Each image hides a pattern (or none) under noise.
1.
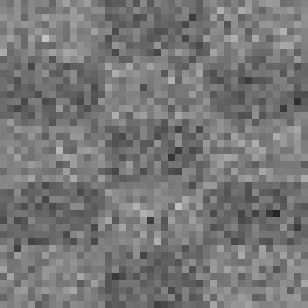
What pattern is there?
a checkerboard
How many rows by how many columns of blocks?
5 by 3
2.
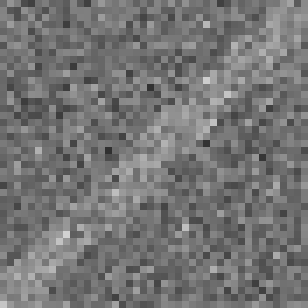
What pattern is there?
a diagonal band
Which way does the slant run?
bottom left to top right
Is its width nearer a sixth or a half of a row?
a sixth
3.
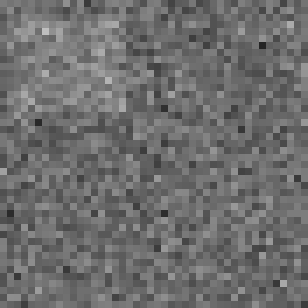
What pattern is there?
one block
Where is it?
top left
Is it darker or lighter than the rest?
lighter
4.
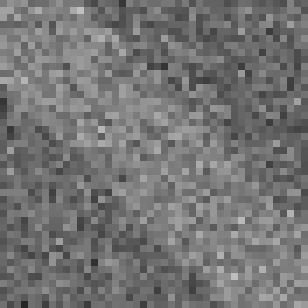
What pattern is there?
a diagonal band
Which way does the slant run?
top left to bottom right
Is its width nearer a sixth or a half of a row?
a half
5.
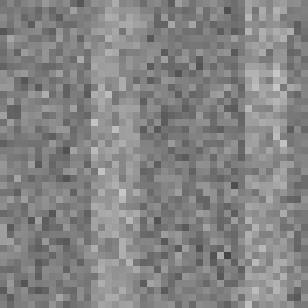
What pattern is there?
bands of columns
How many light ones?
2
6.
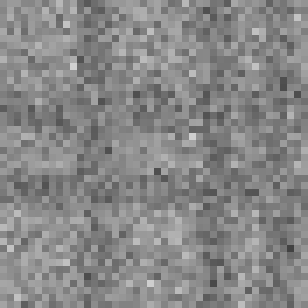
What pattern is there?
bands of rows crossing bands of columns
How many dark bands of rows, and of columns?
2 and 3
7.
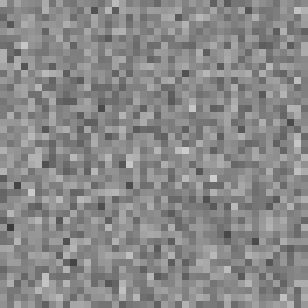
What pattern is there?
only noise
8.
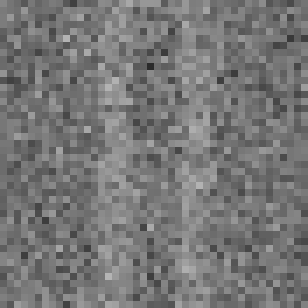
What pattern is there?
bands of columns
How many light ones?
2
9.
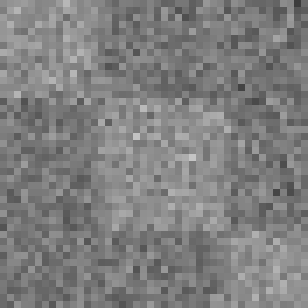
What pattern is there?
blocks along the diagonal
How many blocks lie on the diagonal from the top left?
3
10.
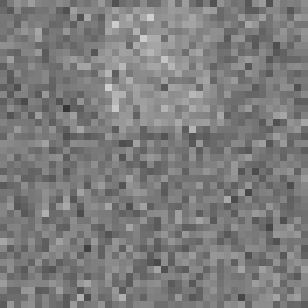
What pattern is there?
one block
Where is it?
top middle
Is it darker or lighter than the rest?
lighter
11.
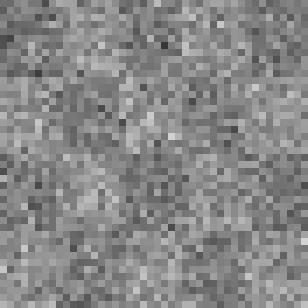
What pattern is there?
a checkerboard
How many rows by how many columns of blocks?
4 by 5
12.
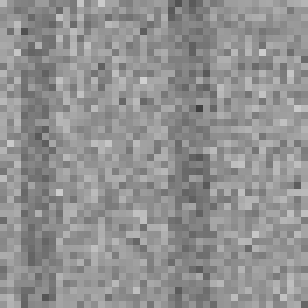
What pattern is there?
bands of columns
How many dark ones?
2
